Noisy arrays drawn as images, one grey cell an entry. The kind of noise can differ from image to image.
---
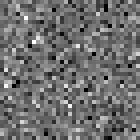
heavy tails
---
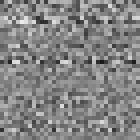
rows of uneven size
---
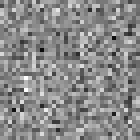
low rank plus noise
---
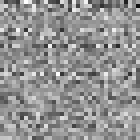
rows of uneven size
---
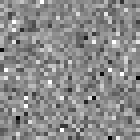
heavy tails
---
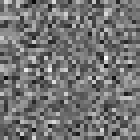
low rank plus noise
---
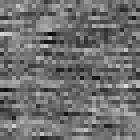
streaked along the rows
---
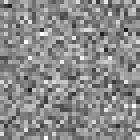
independent entries
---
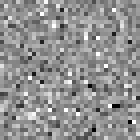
heavy tails
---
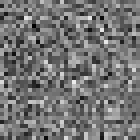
low rank plus noise
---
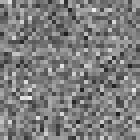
independent entries
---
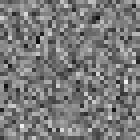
independent entries
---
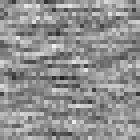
streaked along the rows
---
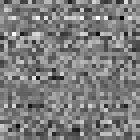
rows of uneven size
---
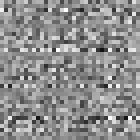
rows of uneven size
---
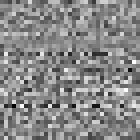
rows of uneven size
